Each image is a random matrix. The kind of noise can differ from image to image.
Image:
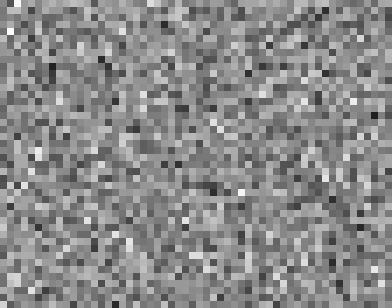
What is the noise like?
independent entries
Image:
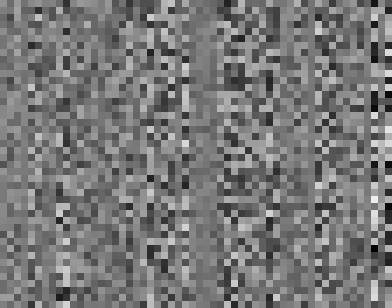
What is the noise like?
columns of uneven size
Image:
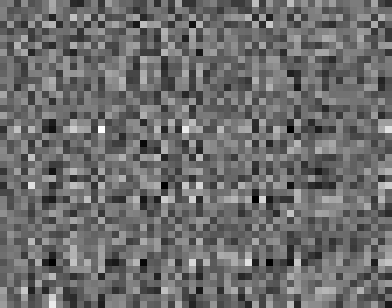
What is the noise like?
low rank plus noise
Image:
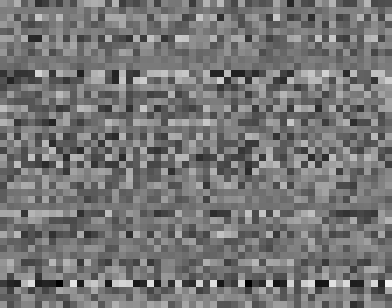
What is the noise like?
rows of uneven size
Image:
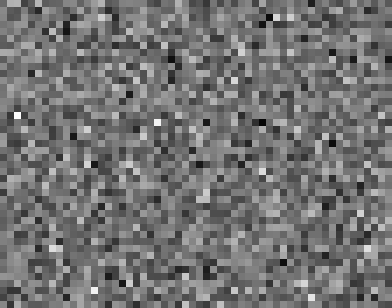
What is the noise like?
independent entries
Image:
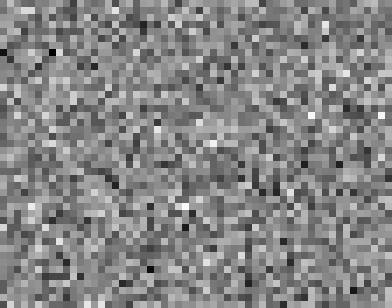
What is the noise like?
independent entries
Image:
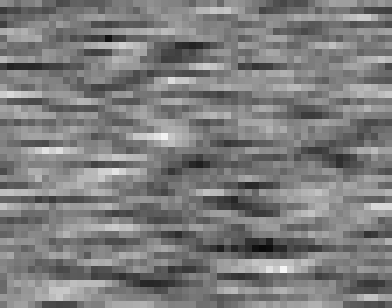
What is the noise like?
streaked along the rows
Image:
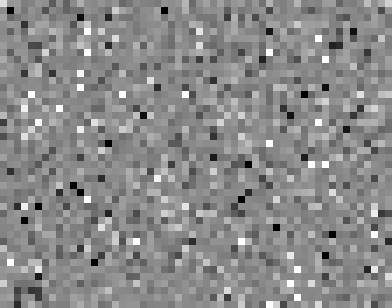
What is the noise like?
heavy tails
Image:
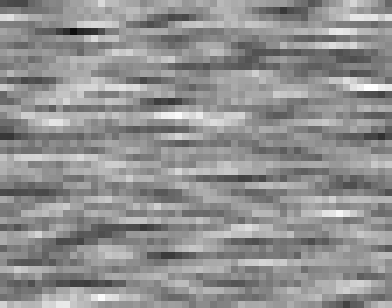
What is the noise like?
streaked along the rows
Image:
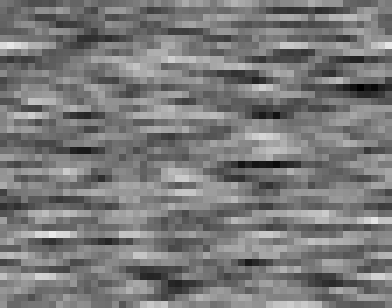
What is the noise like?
streaked along the rows
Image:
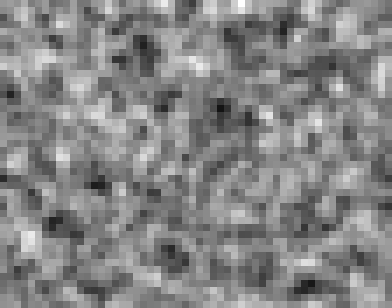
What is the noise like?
blotchy
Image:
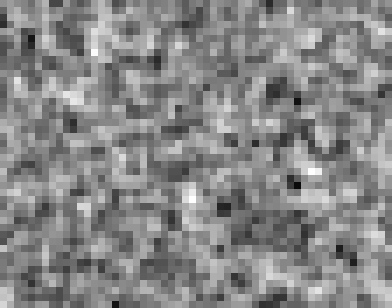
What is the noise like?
blotchy
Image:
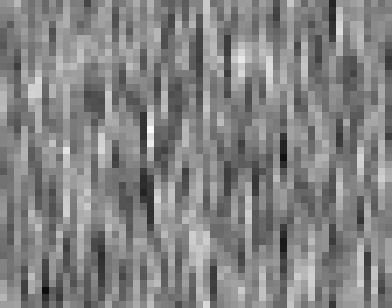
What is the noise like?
streaked along the columns
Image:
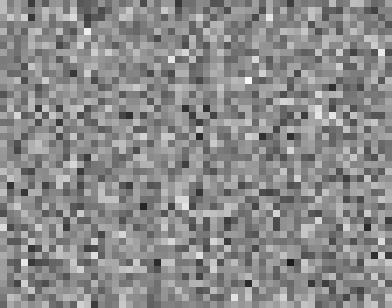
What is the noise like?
low rank plus noise
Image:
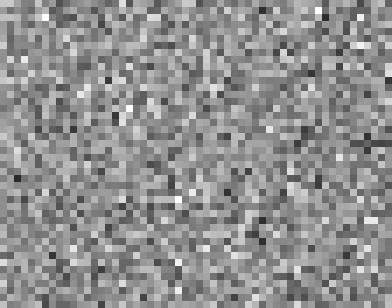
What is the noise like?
independent entries
